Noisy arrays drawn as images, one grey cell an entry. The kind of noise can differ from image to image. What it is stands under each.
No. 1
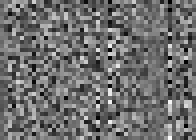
columns of uneven size
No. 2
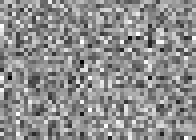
low rank plus noise
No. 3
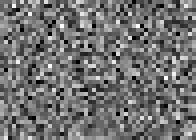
low rank plus noise
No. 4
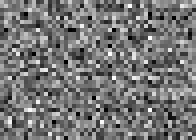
low rank plus noise
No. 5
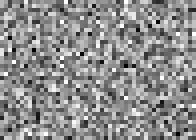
independent entries
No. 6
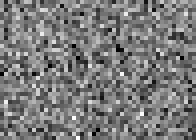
independent entries
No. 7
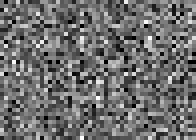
low rank plus noise
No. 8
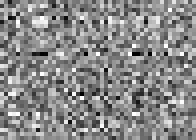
low rank plus noise
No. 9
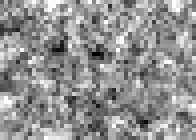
blotchy
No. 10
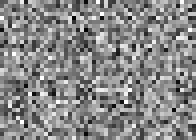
low rank plus noise
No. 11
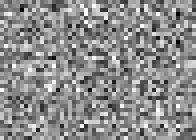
low rank plus noise
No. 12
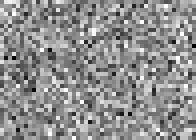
independent entries
